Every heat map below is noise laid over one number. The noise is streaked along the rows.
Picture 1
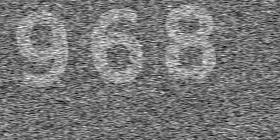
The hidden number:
968
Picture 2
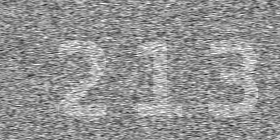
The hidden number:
213
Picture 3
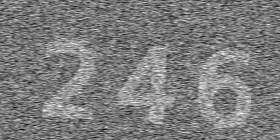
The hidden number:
246
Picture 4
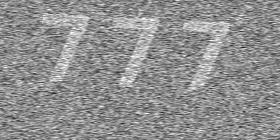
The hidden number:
777
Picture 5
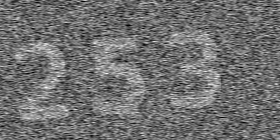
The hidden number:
253
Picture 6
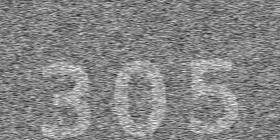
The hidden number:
305
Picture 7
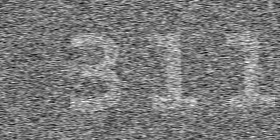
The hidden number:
311
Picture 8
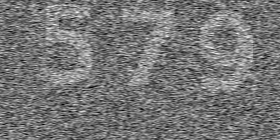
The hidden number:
579
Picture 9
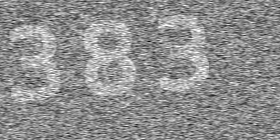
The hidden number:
383
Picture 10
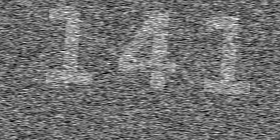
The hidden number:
141
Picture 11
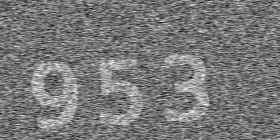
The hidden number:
953
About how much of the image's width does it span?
two thirds
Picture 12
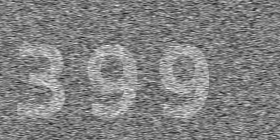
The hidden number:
399
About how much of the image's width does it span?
two thirds
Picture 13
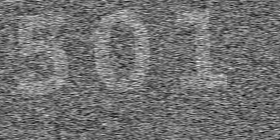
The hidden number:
501
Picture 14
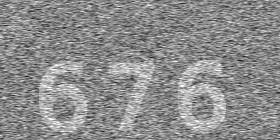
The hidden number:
676
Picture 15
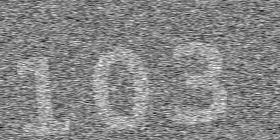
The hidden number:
103
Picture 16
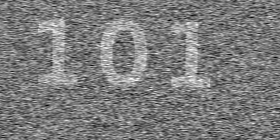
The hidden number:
101
